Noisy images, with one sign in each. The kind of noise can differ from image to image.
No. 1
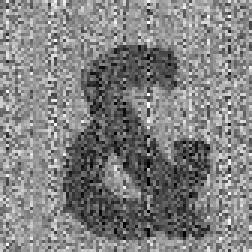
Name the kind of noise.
columns of uneven size
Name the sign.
ampersand
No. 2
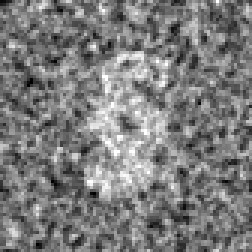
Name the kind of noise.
blotchy
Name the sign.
section sign
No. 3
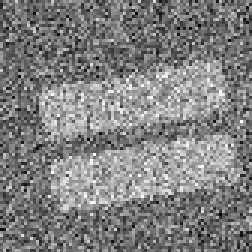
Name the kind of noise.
independent entries
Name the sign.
equals sign
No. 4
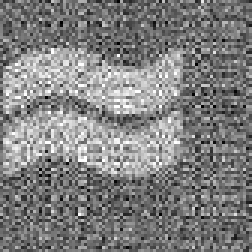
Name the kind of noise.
low rank plus noise
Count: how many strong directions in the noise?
one
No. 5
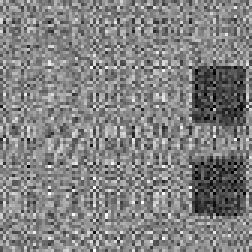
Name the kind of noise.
low rank plus noise
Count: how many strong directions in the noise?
one
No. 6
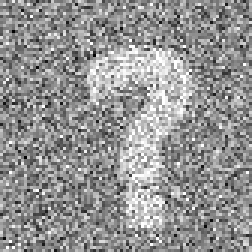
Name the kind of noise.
independent entries
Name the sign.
question mark
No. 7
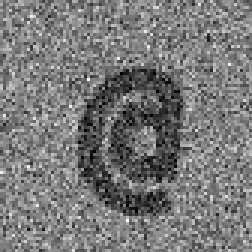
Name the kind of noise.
independent entries
